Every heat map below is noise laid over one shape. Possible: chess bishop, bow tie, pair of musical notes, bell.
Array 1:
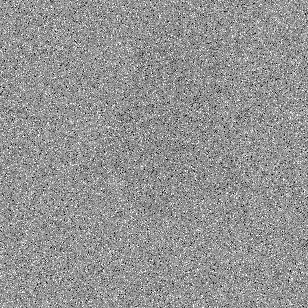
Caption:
dark bell
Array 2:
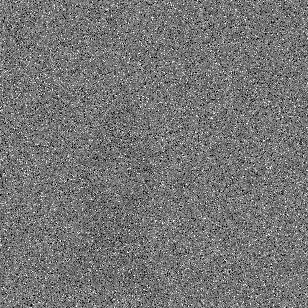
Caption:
dark chess bishop
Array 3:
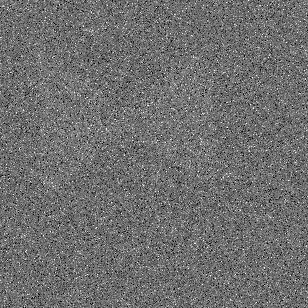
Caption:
light bow tie
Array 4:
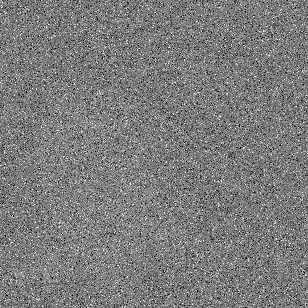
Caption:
light bell
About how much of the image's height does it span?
two thirds
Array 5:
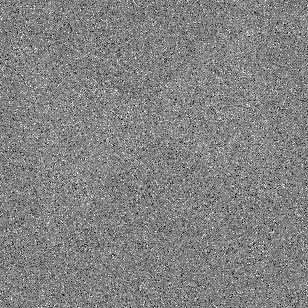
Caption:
light bow tie
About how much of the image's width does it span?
nearly all
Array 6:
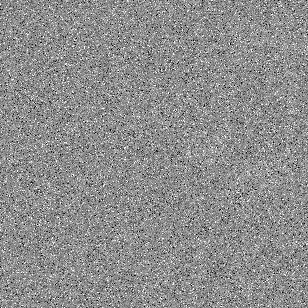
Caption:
light pair of musical notes
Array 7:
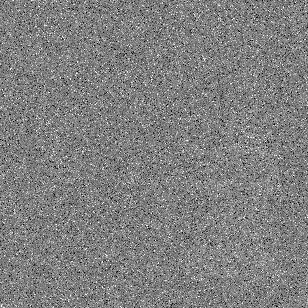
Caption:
light chess bishop
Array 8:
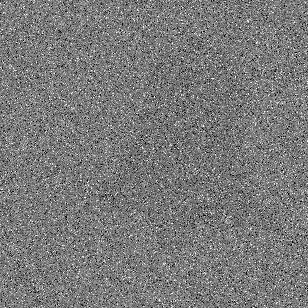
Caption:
dark bell
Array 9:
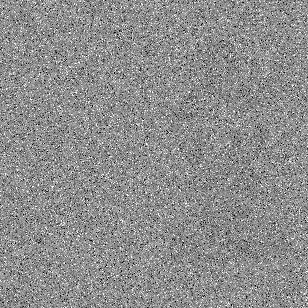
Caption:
dark chess bishop
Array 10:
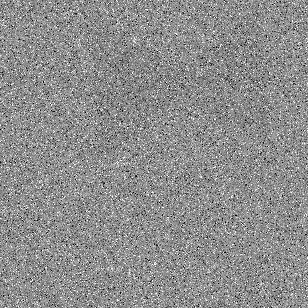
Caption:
dark bow tie
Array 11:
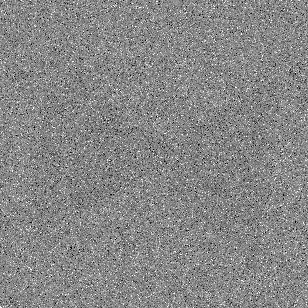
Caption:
dark bow tie
